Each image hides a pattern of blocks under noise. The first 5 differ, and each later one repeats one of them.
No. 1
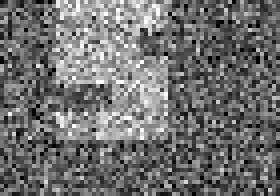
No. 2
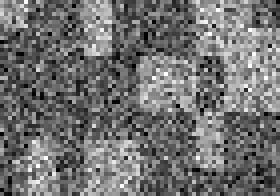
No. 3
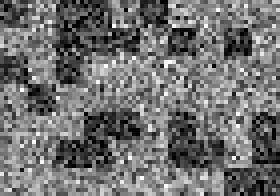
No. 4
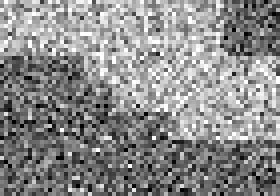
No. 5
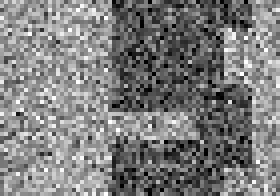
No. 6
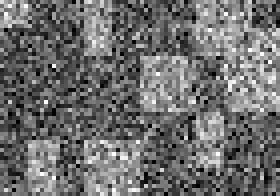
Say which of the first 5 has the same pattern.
2
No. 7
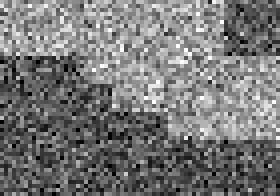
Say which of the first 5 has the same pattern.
4
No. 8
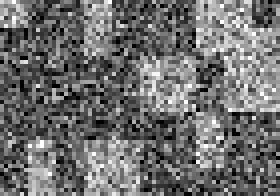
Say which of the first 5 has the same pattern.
2
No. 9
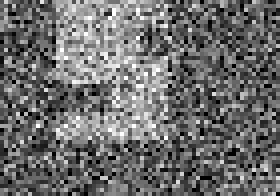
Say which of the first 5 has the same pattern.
1
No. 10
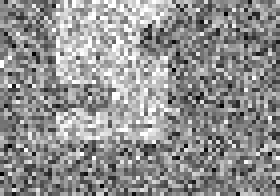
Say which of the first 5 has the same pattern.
1
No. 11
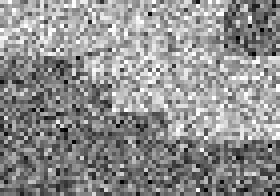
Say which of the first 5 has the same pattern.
4
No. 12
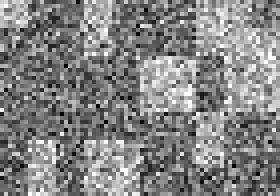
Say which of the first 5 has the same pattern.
2
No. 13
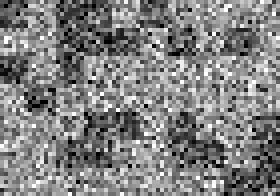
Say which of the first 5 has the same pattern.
3
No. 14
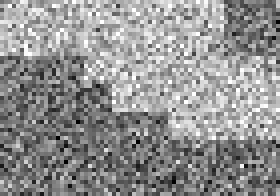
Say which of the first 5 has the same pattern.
4
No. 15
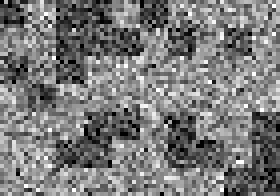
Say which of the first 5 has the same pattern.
3
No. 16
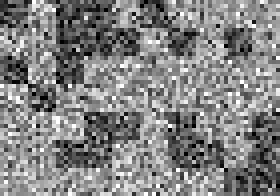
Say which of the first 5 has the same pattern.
3
